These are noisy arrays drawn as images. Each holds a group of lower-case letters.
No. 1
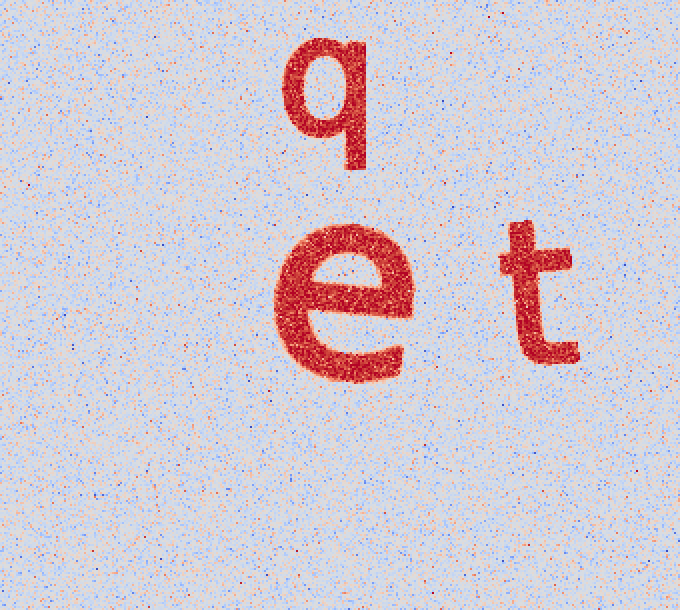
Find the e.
centre
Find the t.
middle right
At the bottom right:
nothing
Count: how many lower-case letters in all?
3
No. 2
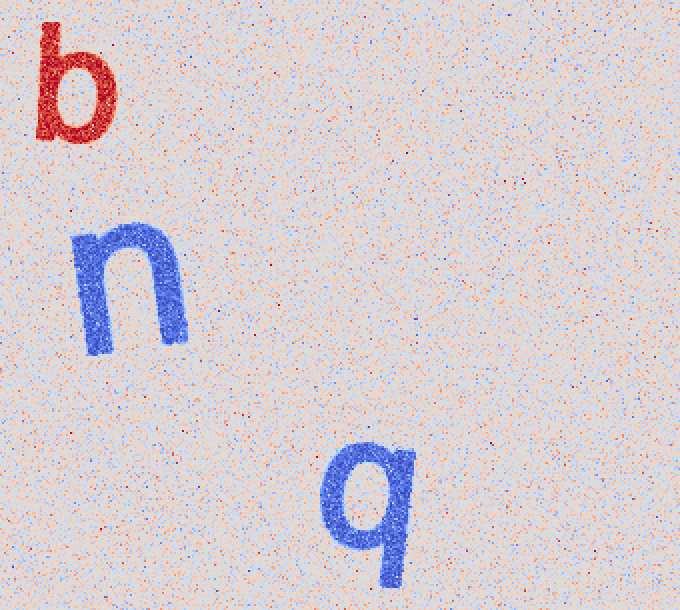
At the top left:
b
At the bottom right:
nothing
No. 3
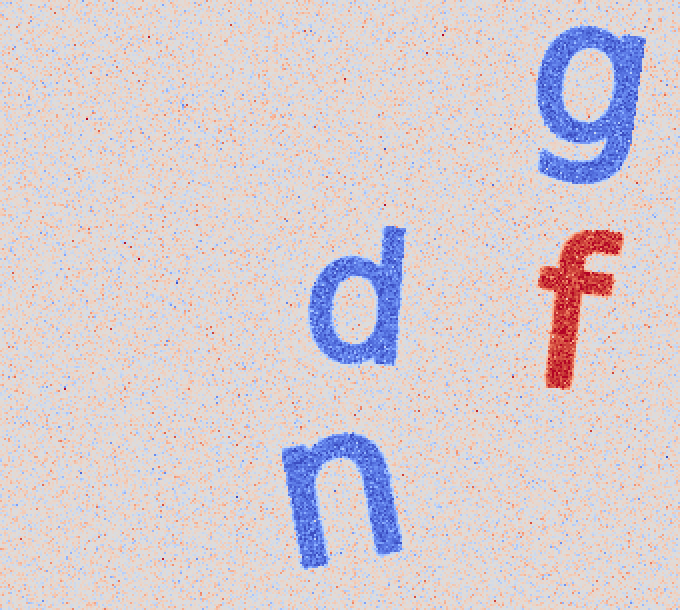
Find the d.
centre
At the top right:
g
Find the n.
bottom middle
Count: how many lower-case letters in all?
4
